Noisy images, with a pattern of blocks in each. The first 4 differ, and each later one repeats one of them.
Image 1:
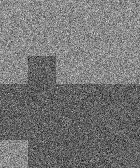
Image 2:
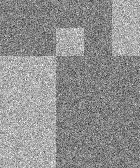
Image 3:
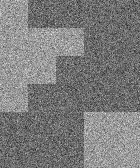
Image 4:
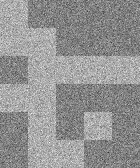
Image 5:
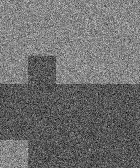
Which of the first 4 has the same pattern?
1
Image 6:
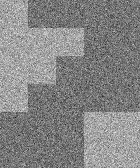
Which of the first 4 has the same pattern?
3
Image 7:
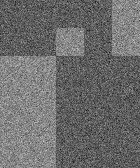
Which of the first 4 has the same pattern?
2
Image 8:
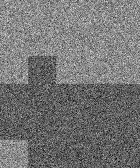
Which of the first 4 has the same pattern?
1
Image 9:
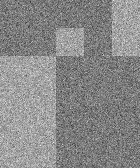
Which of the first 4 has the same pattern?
2
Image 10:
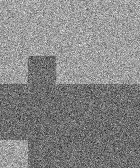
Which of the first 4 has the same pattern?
1
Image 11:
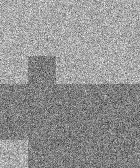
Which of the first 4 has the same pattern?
1
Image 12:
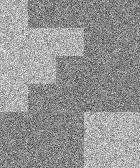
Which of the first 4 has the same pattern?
3
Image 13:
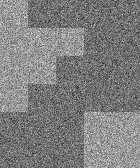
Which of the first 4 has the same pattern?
3
